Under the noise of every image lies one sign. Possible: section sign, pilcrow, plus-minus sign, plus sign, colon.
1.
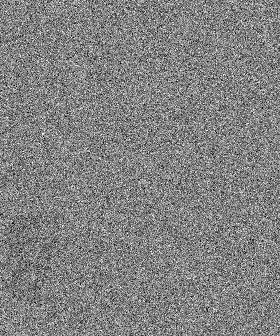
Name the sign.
pilcrow
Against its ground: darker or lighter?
darker
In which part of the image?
bottom left
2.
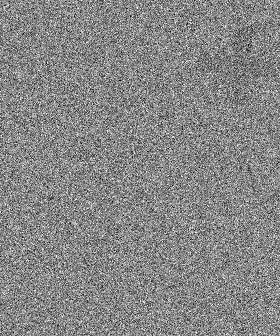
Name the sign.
plus sign
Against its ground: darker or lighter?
darker
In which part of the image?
top right
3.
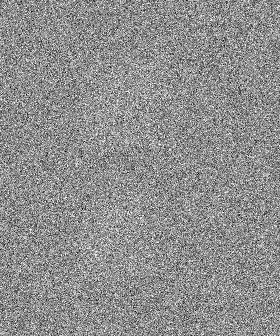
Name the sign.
colon
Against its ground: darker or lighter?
lighter
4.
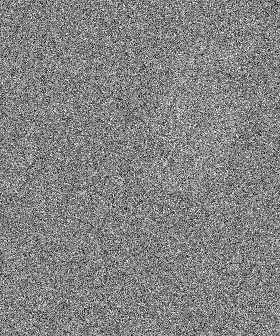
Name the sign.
section sign
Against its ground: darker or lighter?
lighter
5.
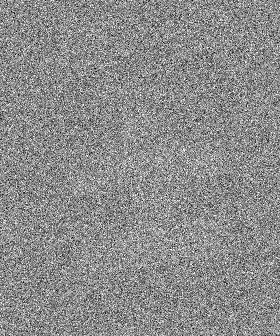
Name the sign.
plus-minus sign
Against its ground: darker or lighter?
lighter
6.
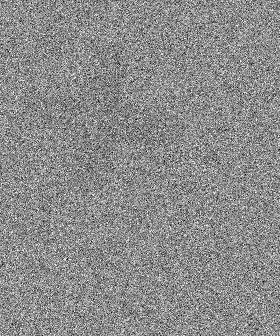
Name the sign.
plus sign
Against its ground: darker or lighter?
darker
